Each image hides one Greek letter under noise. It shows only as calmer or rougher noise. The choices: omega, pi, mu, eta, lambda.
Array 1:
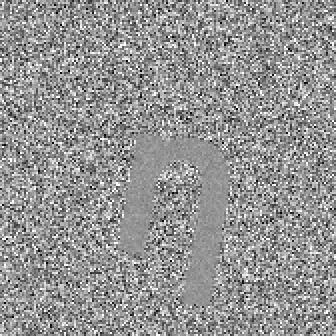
eta
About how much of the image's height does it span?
half
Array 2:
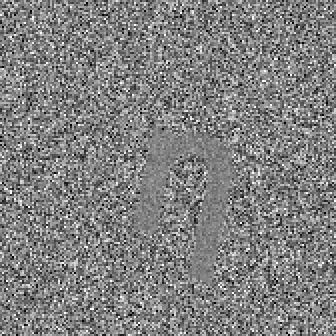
eta
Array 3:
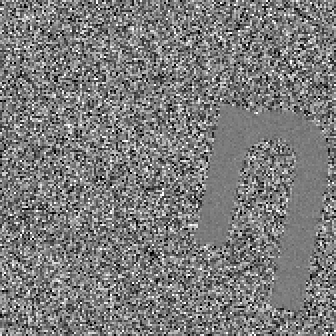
eta
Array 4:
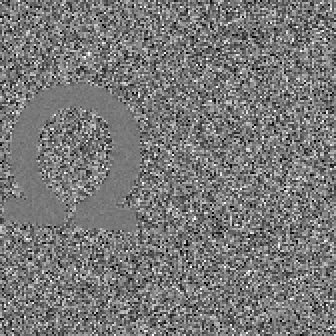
omega
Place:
middle left
